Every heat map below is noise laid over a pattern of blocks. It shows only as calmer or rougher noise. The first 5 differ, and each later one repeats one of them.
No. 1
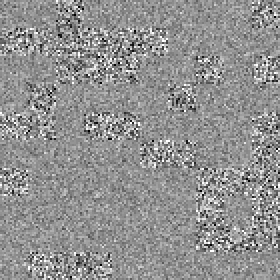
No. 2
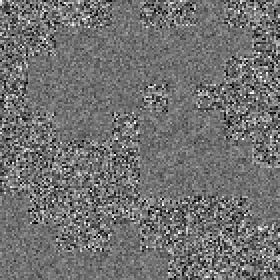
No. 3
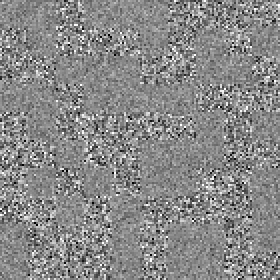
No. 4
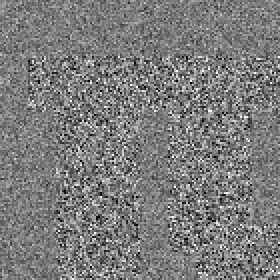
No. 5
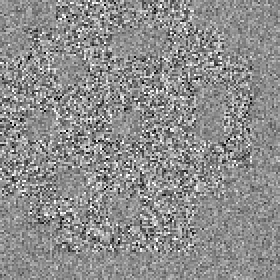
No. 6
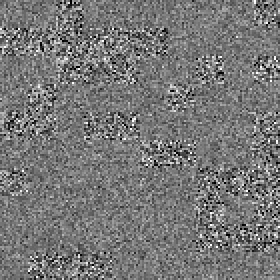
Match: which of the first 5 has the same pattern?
1
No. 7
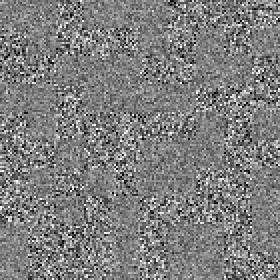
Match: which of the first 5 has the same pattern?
3
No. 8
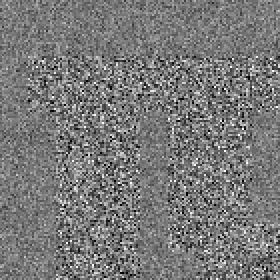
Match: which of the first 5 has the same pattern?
4
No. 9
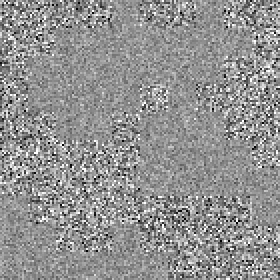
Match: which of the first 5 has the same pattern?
2
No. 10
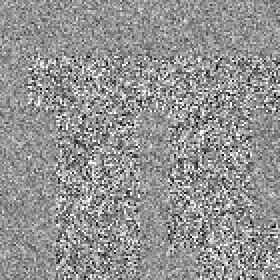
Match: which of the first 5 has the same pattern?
4
